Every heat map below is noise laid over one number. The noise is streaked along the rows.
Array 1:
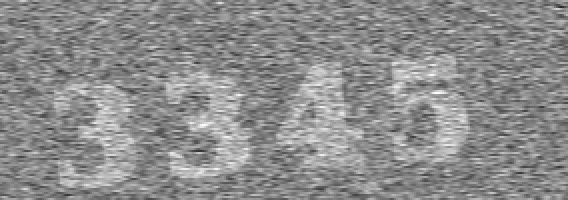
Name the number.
3345
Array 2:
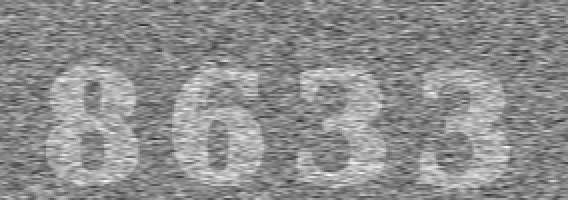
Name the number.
8633
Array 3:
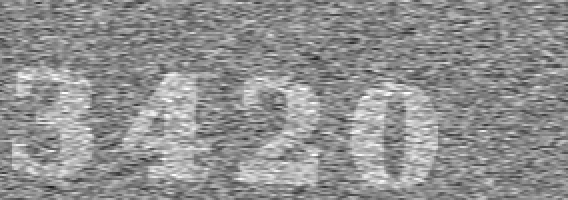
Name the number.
3420
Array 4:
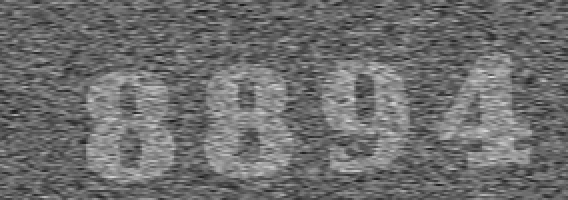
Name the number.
8894
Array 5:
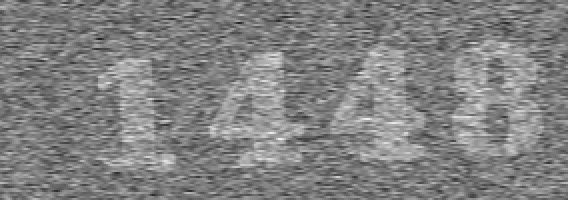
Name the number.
1448
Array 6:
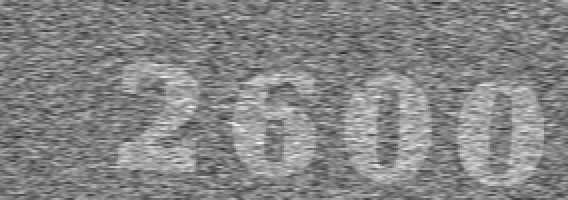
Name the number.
2600
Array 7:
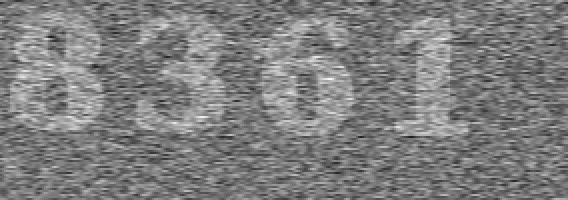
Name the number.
8361
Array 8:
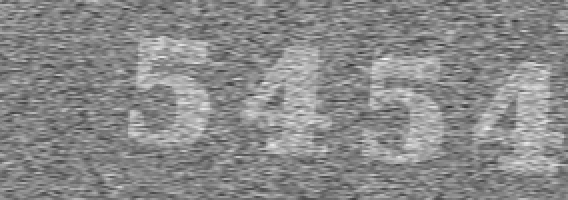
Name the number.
5454
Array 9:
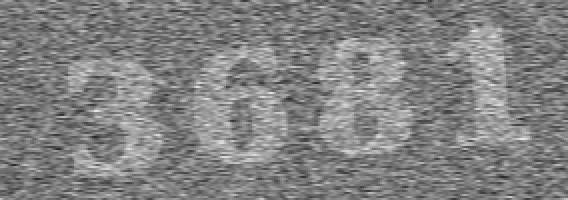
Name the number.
3681
